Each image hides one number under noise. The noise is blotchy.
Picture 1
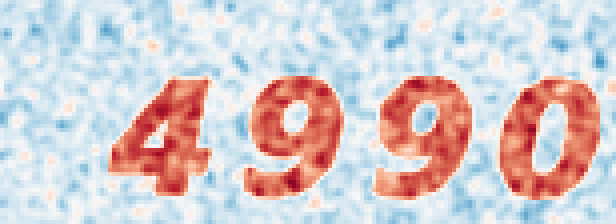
4990
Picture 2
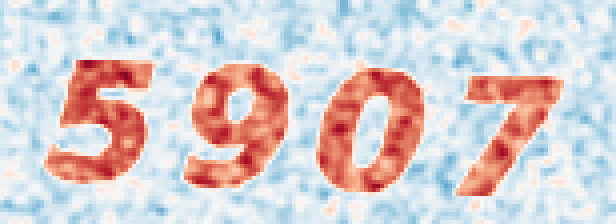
5907
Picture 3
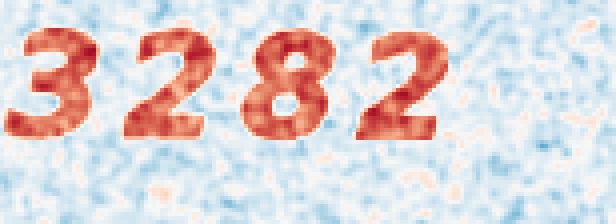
3282
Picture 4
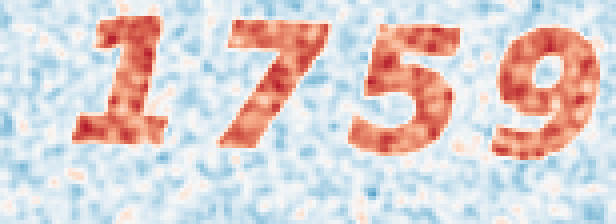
1759
